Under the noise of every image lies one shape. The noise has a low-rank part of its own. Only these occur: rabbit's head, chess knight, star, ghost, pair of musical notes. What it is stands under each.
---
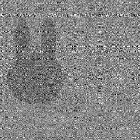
dark rabbit's head
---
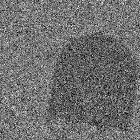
dark ghost
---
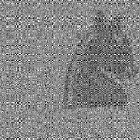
dark chess knight
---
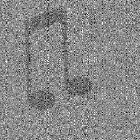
dark pair of musical notes
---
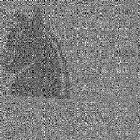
dark chess knight
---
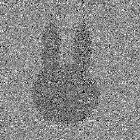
dark rabbit's head
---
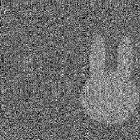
light rabbit's head
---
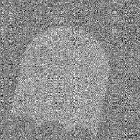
light ghost
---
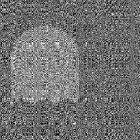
light ghost
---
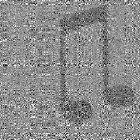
dark pair of musical notes
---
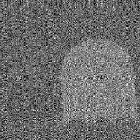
light ghost
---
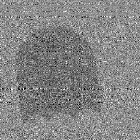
dark ghost
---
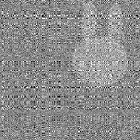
light rabbit's head
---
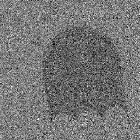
dark ghost
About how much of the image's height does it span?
two thirds
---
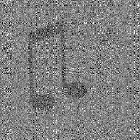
dark pair of musical notes
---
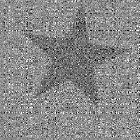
dark star
